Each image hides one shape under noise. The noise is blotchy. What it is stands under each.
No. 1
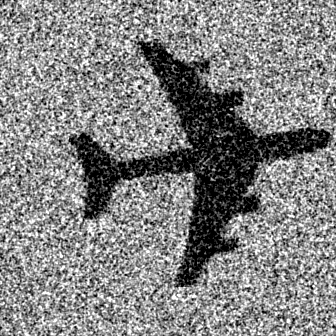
airplane
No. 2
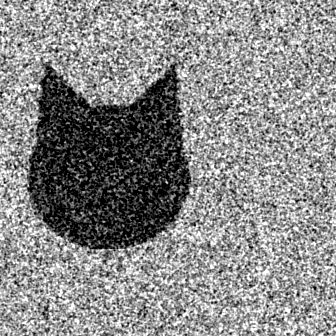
cat's head
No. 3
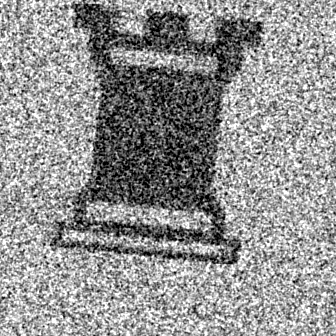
chess rook
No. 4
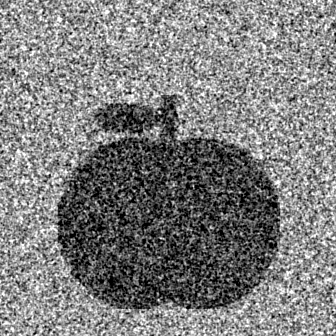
apple
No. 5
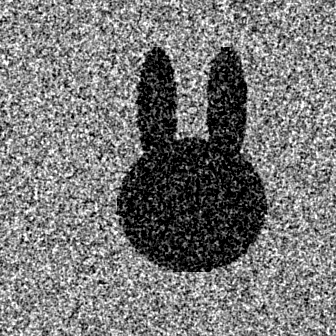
rabbit's head
